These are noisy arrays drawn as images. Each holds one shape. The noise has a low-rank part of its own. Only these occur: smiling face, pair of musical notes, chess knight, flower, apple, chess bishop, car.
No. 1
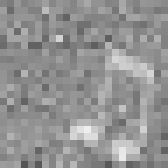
light pair of musical notes
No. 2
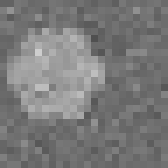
light flower
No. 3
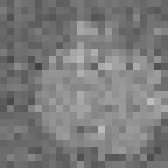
light apple
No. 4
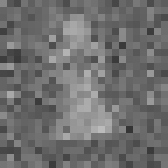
light chess bishop
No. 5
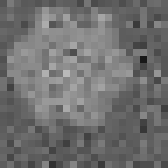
light flower
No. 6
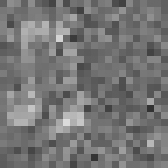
light pair of musical notes
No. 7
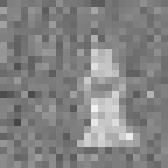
light chess bishop
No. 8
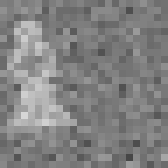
light chess bishop
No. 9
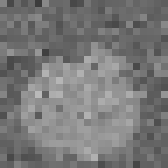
light apple
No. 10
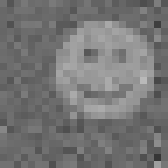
light smiling face
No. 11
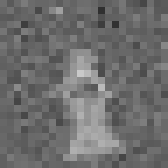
light chess bishop
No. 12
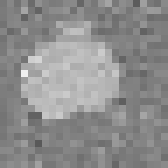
light apple
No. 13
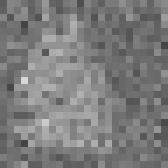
light chess knight
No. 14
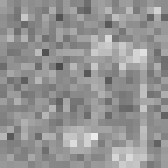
light pair of musical notes
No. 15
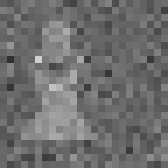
light chess bishop
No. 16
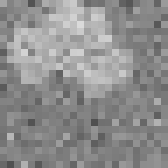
light car
